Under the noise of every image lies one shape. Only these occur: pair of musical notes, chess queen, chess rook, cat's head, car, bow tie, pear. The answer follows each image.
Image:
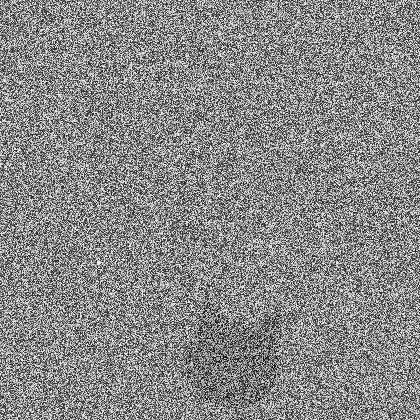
dark cat's head, bottom middle
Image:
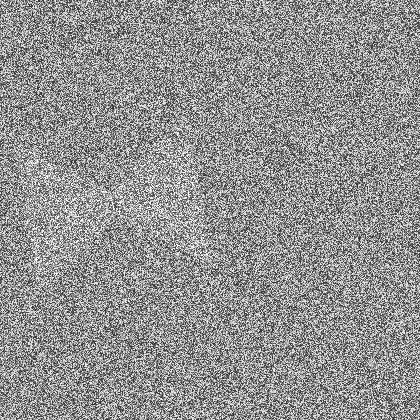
light bow tie
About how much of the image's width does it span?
half
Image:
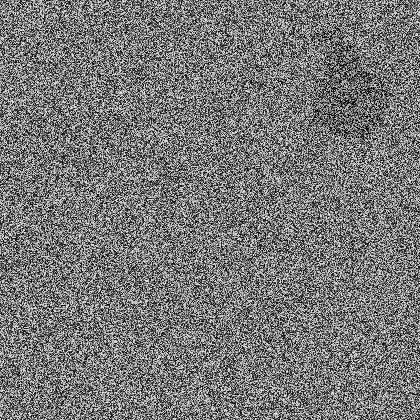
dark pear, top right
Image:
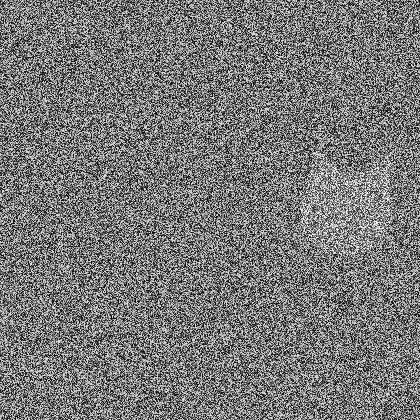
light cat's head, middle right
